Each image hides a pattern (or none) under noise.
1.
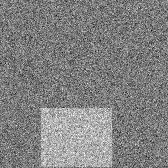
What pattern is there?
one block
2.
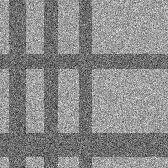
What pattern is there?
bands of rows crossing bands of columns
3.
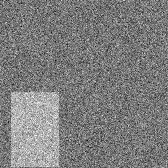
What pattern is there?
one block
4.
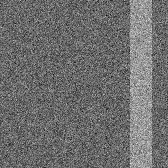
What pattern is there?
one band of columns
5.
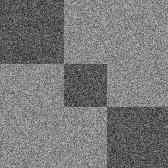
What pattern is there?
blocks along the diagonal
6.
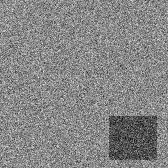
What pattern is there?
one block
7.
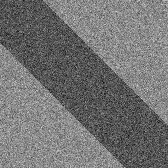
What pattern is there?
a diagonal band
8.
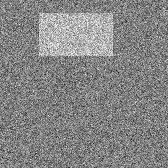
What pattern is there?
one block
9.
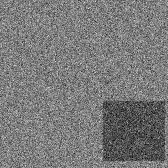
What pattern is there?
one block
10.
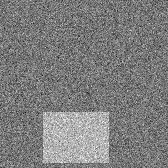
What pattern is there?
one block
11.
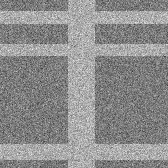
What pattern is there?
bands of rows crossing bands of columns
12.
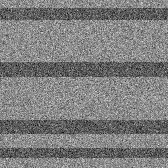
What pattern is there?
bands of rows
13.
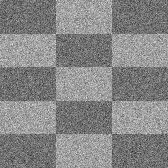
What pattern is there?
a checkerboard
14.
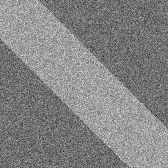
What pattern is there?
a diagonal band
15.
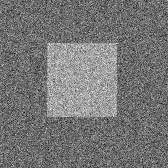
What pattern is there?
one block
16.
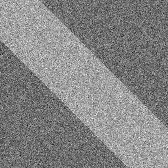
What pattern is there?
a diagonal band
